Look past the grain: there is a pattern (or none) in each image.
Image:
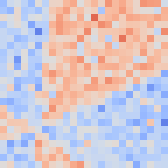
spokes from one point
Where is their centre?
bottom left
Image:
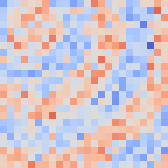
rings round one point
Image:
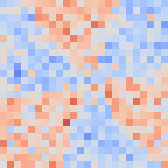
spokes from one point
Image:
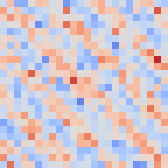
diagonal stripes
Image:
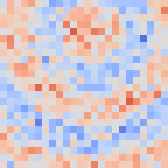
rings round one point
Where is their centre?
top middle
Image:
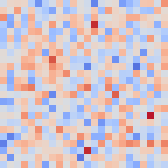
only noise
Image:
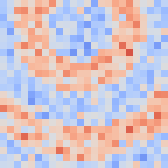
rings round one point
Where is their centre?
top middle
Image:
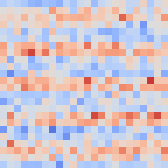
horizontal stripes
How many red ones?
5
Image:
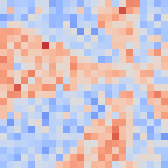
spokes from one point
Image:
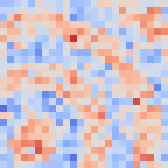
rings round one point
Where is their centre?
bottom left
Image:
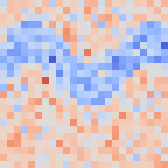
a wavy band
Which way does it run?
left to right
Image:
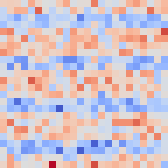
horizontal stripes
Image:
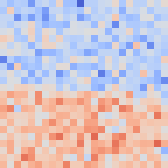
a sharp edge
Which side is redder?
bottom
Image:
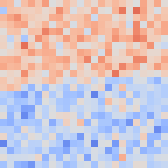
a sharp edge
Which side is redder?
top
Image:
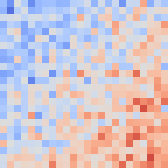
a smooth slope
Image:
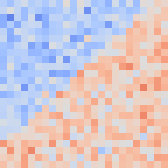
a sharp edge
